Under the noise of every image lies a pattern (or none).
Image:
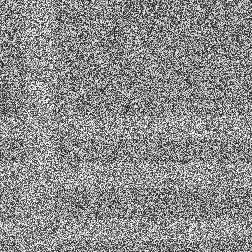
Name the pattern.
bands of rows crossing bands of columns
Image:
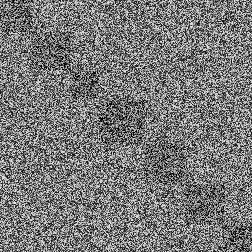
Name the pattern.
blocks along the diagonal
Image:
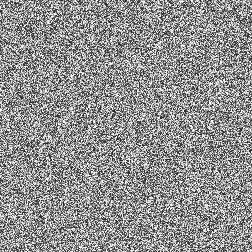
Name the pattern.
only noise
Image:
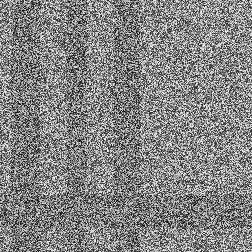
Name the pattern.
bands of rows crossing bands of columns
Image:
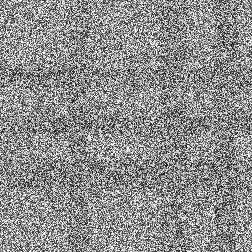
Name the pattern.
bands of rows crossing bands of columns
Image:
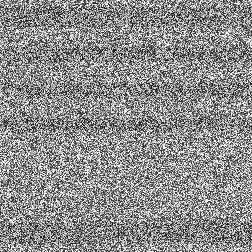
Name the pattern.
bands of rows
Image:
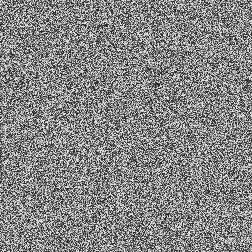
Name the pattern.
only noise
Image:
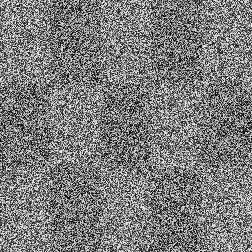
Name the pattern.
a checkerboard
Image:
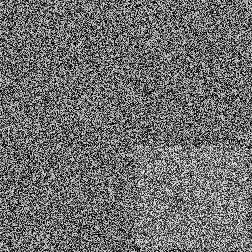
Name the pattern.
one block
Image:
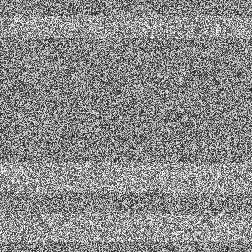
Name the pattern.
bands of rows
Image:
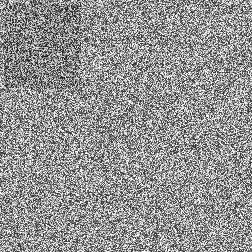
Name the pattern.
one block
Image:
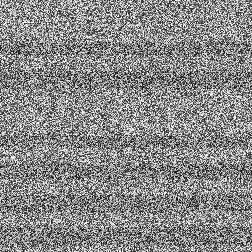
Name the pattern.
bands of rows
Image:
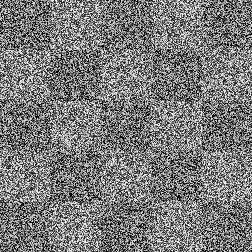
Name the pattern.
a checkerboard
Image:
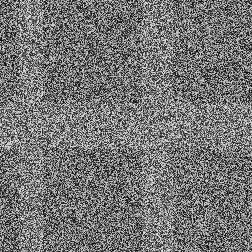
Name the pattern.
bands of rows crossing bands of columns
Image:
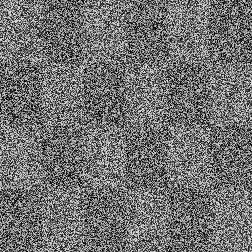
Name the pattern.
a checkerboard
